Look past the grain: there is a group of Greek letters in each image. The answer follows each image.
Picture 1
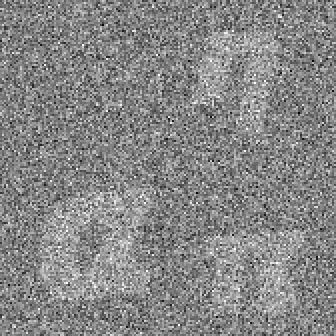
top right: eta; bottom left: alpha; bottom right: pi
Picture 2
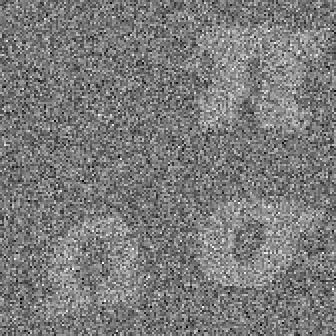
top right: pi; bottom left: omega; bottom right: sigma
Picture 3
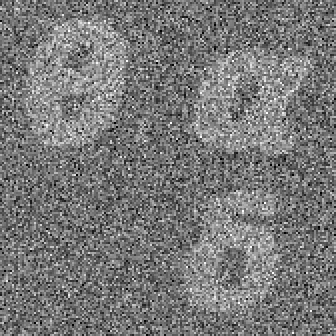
top left: theta; top right: alpha; bottom right: delta
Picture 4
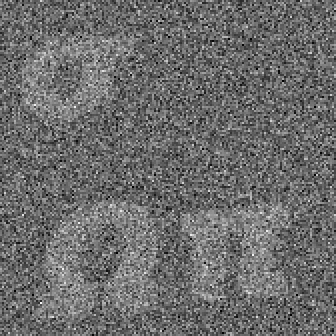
top left: sigma; bottom left: omega; bottom right: pi
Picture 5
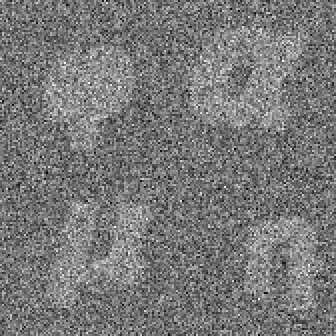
top left: phi; top right: alpha; bottom left: mu; bottom right: eta
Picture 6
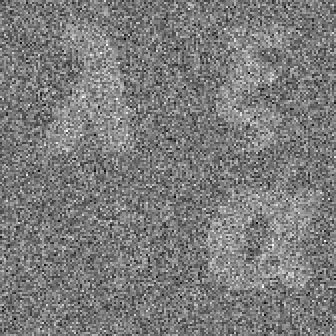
top left: lambda; top right: xi; bottom right: alpha
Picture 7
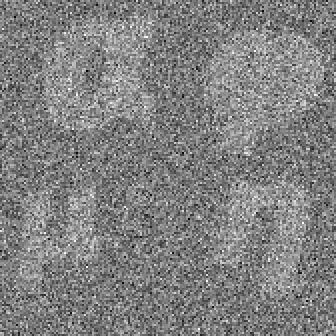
top left: alpha; top right: phi; bottom left: mu; bottom right: eta
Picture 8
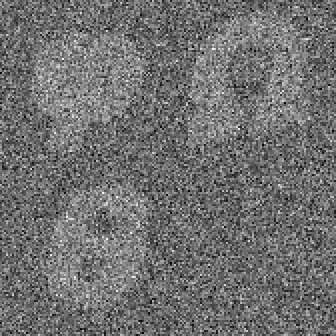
top left: phi; top right: omega; bottom left: theta
